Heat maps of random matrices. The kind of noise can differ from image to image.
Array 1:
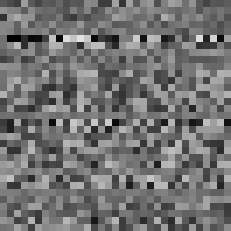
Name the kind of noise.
rows of uneven size
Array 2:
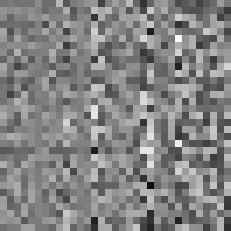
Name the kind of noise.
columns of uneven size
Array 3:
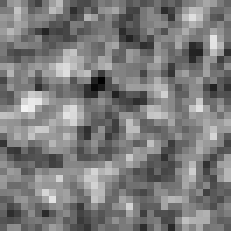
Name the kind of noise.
blotchy
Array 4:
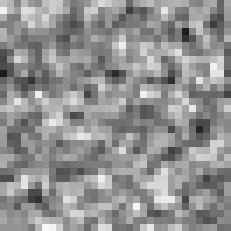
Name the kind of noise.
blotchy
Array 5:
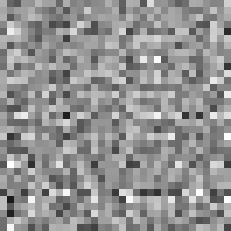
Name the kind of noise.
low rank plus noise
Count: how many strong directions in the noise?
two
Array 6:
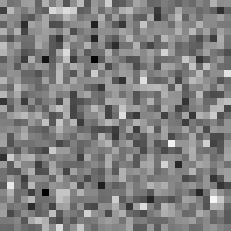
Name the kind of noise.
independent entries
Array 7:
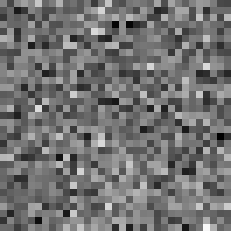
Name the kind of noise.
low rank plus noise
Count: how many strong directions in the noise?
five to eight
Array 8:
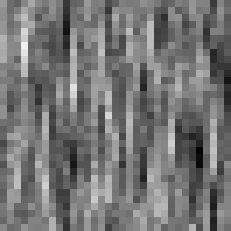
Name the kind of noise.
streaked along the columns
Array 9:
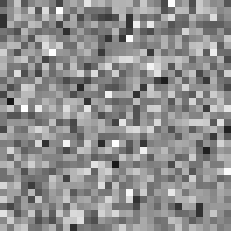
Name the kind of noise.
independent entries
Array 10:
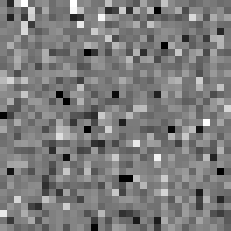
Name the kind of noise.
heavy tails
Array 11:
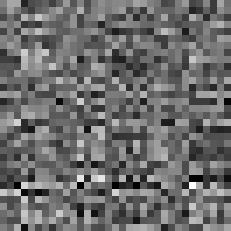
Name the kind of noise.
low rank plus noise
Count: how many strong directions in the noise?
two
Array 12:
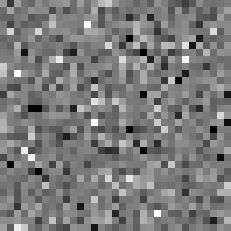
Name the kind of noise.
heavy tails
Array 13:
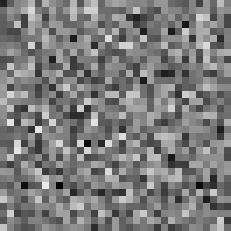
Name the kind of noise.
independent entries
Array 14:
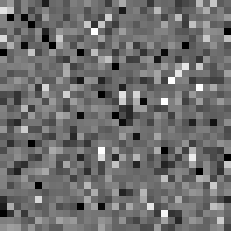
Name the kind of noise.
heavy tails
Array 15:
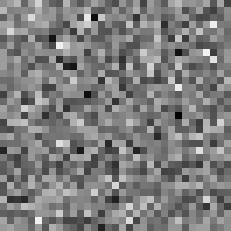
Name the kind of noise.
independent entries
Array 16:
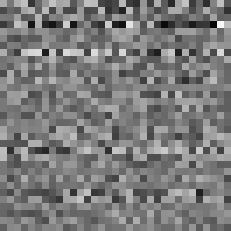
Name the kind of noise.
rows of uneven size
